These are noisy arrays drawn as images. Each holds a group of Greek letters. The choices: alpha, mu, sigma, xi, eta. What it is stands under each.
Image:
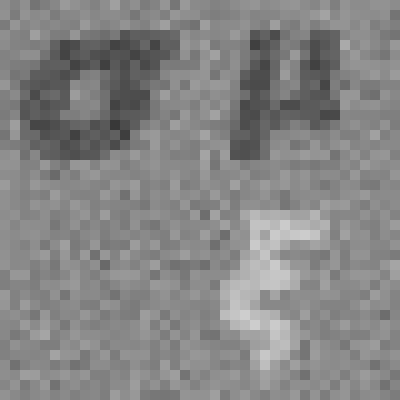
top left: dark sigma; top right: dark mu; bottom right: light xi
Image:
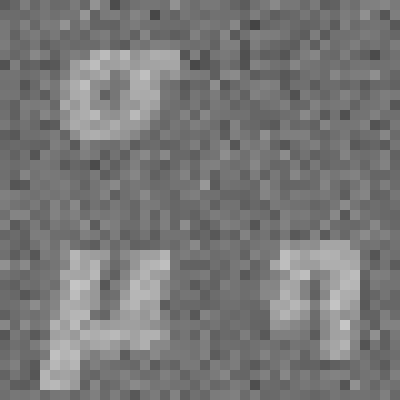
top left: light sigma; bottom left: light mu; bottom right: light eta
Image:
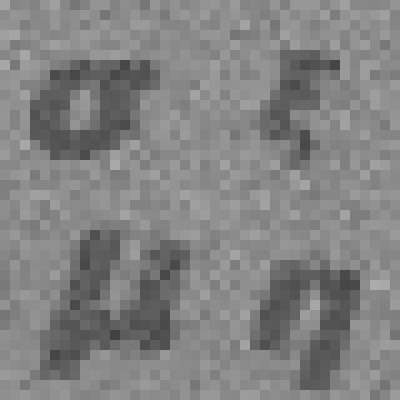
top left: dark sigma; top right: dark xi; bottom left: dark mu; bottom right: dark eta
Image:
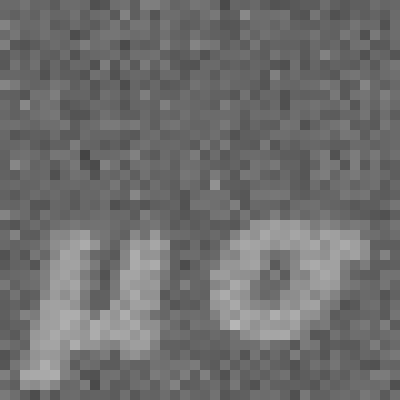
bottom left: light mu; bottom right: light sigma
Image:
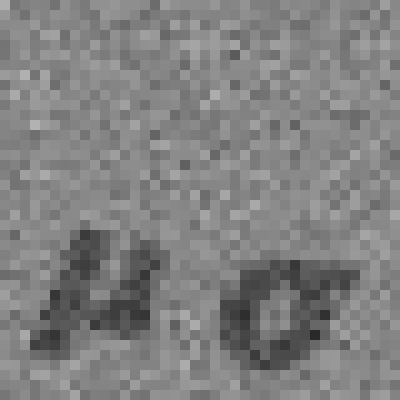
bottom left: dark mu; bottom right: dark sigma
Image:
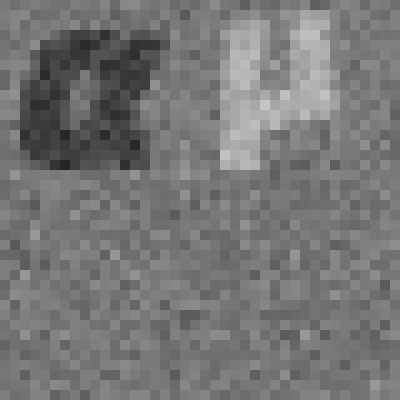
top left: dark alpha; top right: light mu
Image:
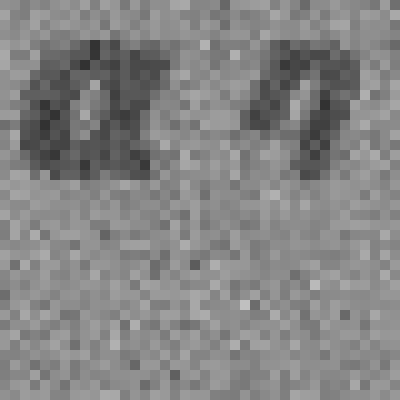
top left: dark alpha; top right: dark eta
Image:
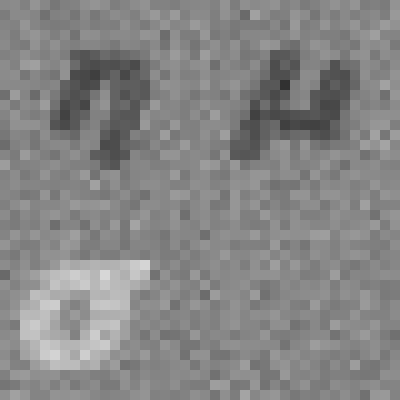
top left: dark eta; top right: dark mu; bottom left: light sigma
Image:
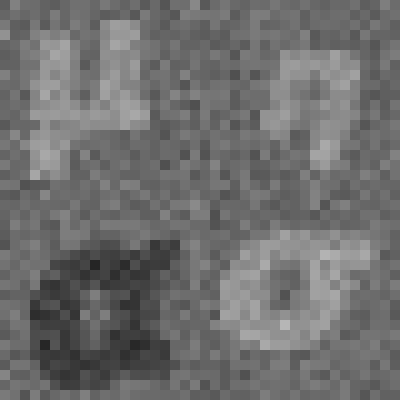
top left: light mu; top right: light eta; bottom left: dark alpha; bottom right: light sigma
